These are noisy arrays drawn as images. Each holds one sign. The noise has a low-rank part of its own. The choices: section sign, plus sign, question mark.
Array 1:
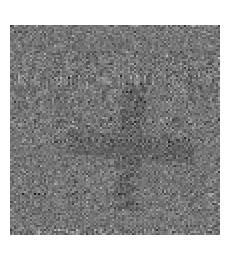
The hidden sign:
plus sign
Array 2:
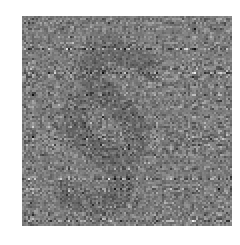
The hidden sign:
section sign
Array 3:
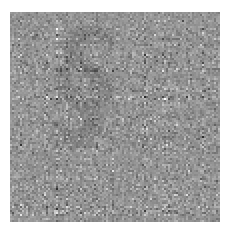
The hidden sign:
section sign
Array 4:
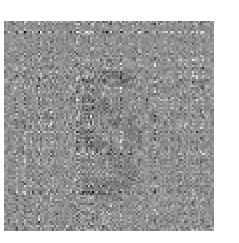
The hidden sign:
section sign
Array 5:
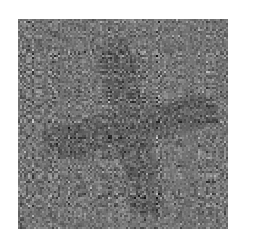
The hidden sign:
plus sign
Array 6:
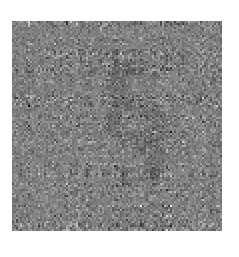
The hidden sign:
section sign
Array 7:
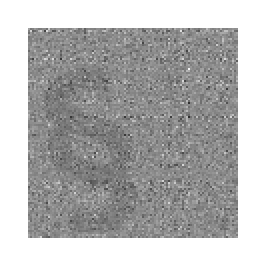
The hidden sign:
section sign
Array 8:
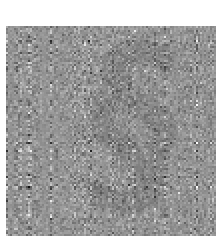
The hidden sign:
section sign
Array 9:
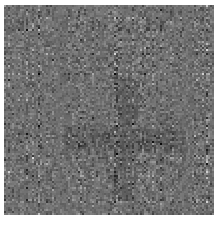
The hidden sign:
plus sign
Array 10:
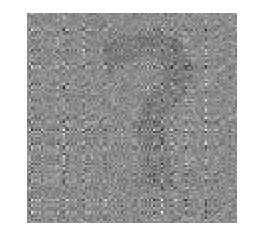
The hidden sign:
question mark
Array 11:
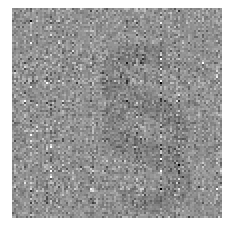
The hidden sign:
section sign
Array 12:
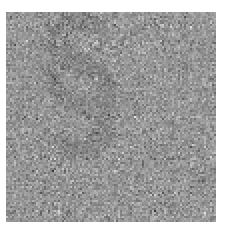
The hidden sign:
section sign
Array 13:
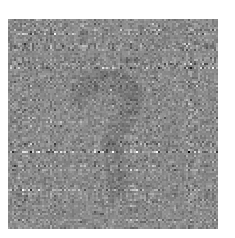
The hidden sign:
question mark
